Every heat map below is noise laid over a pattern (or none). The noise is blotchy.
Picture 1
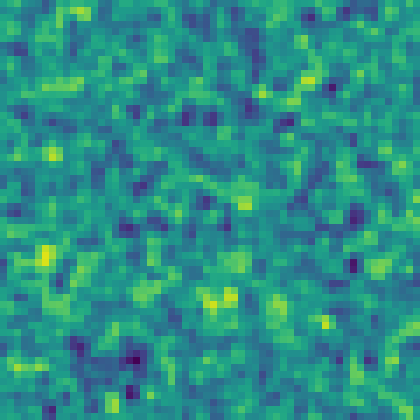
only noise
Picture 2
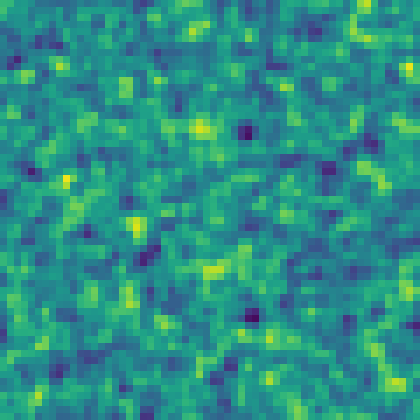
only noise
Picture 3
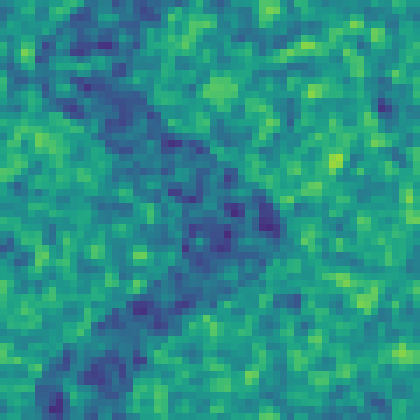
a wavy band
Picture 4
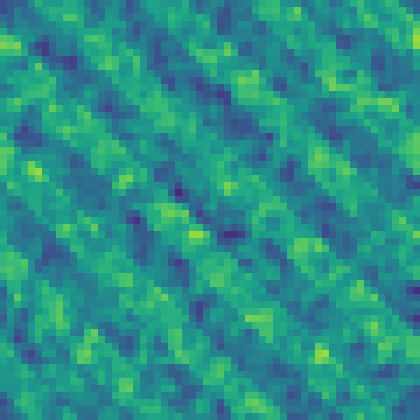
diagonal stripes
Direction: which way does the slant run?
top left to bottom right
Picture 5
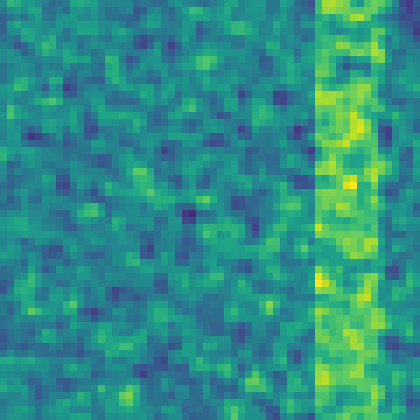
one vertical stripe
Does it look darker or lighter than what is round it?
lighter
